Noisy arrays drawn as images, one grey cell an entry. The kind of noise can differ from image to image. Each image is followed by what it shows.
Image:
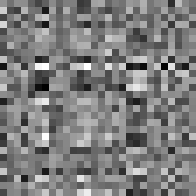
low rank plus noise
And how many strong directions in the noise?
one
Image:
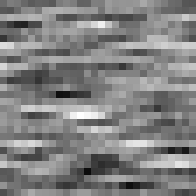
streaked along the rows
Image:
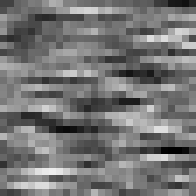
streaked along the rows
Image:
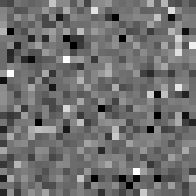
heavy tails
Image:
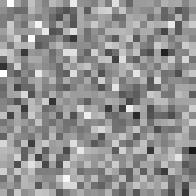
independent entries
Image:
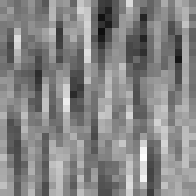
streaked along the columns
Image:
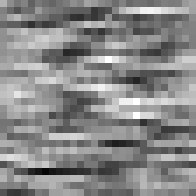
streaked along the rows
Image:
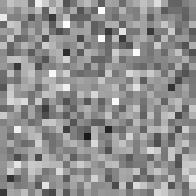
independent entries
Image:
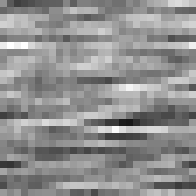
streaked along the rows
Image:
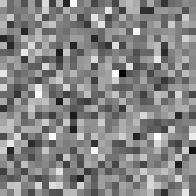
independent entries
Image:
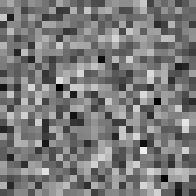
independent entries
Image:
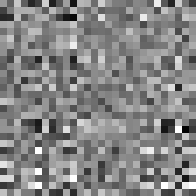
low rank plus noise
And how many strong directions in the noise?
two
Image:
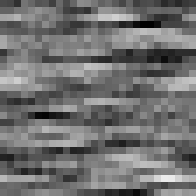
streaked along the rows
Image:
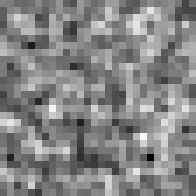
blotchy
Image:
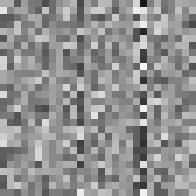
columns of uneven size
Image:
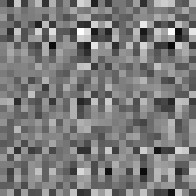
low rank plus noise
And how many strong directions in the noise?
one
